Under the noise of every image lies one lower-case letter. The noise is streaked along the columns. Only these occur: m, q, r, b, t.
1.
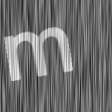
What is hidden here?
light m
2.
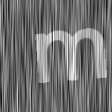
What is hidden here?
light m
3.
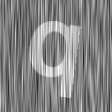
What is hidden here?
light q
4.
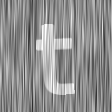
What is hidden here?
light t
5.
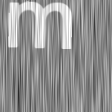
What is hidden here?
light m
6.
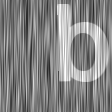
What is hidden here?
light b
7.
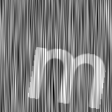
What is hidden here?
light m
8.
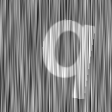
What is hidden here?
light q
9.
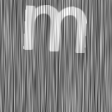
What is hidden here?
light m
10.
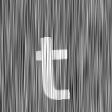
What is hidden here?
light t
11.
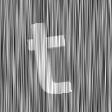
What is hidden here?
light t
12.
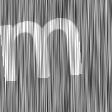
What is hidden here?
light m
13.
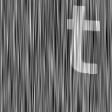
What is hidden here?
light t
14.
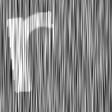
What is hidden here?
light r
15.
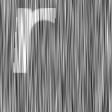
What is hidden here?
light r
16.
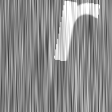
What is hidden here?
light r
